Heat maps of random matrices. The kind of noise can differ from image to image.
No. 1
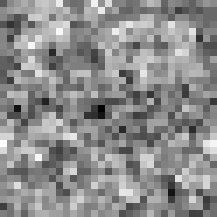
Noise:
blotchy
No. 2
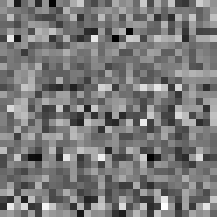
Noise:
rows of uneven size
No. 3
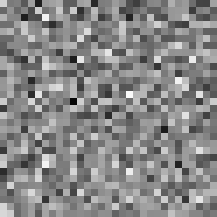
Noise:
low rank plus noise
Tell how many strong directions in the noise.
two
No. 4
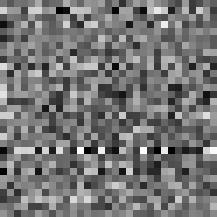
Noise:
rows of uneven size
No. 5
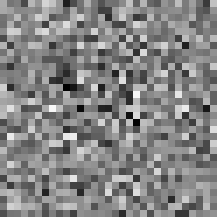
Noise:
low rank plus noise
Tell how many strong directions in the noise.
three or four
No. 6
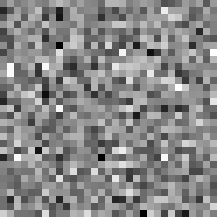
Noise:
low rank plus noise
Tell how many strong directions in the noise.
two
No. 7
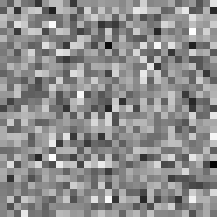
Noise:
low rank plus noise
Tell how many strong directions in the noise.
two
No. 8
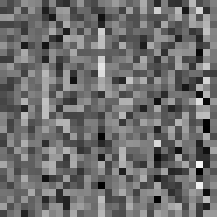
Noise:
columns of uneven size
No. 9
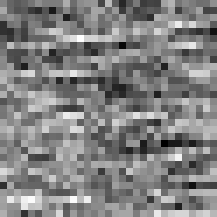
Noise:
streaked along the rows
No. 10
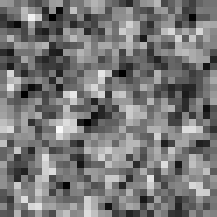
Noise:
blotchy
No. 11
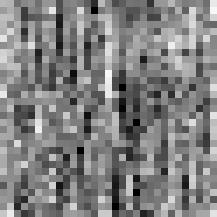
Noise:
streaked along the columns
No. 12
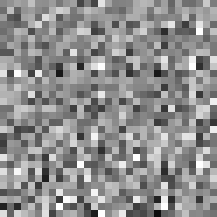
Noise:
low rank plus noise
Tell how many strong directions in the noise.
three or four
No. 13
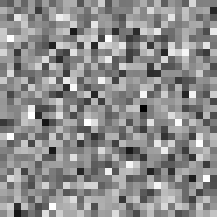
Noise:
independent entries
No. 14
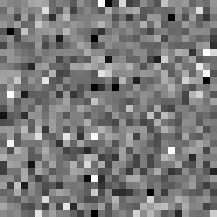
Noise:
heavy tails
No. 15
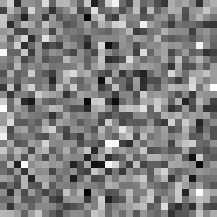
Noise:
low rank plus noise
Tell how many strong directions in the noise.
two
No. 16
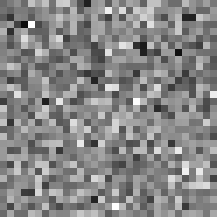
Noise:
independent entries
